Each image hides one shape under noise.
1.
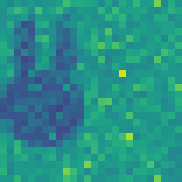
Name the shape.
rabbit's head
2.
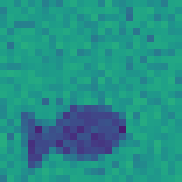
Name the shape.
fish
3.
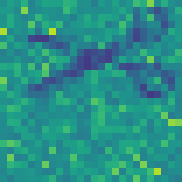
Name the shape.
pair of scissors
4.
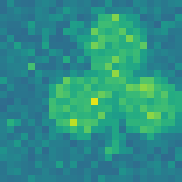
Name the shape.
club
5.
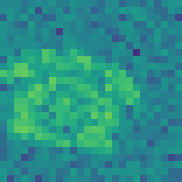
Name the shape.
telephone
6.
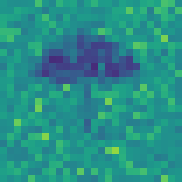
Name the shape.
umbrella
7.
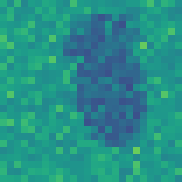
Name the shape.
footprint
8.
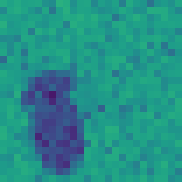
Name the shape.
footprint
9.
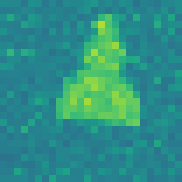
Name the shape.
chess pawn
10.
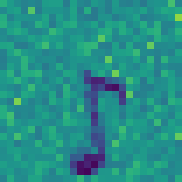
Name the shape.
musical note
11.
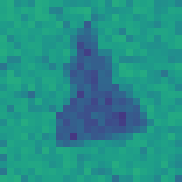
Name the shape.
chess pawn
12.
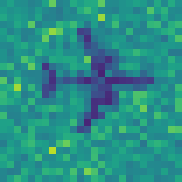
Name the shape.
airplane
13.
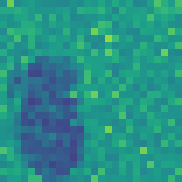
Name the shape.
footprint
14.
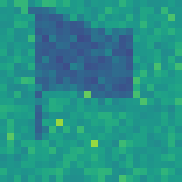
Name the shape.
flag
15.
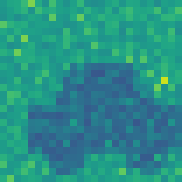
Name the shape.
car
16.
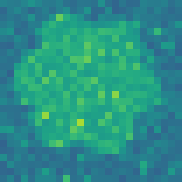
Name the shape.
flower
